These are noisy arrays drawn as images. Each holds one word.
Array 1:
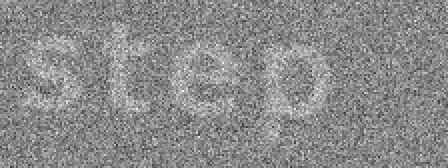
step
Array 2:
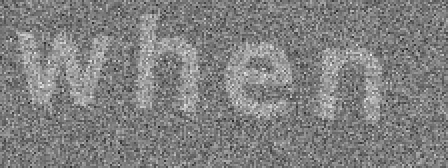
when
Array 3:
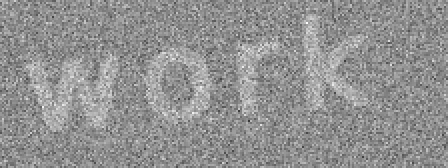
work
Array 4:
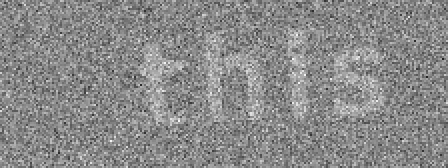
this
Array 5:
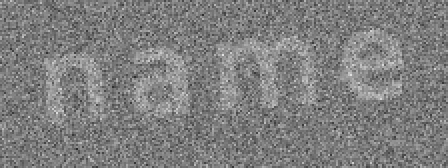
name
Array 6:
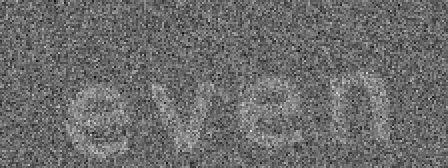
even
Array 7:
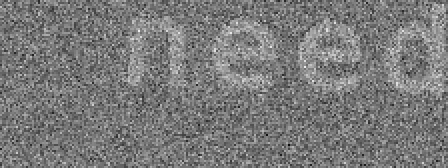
need
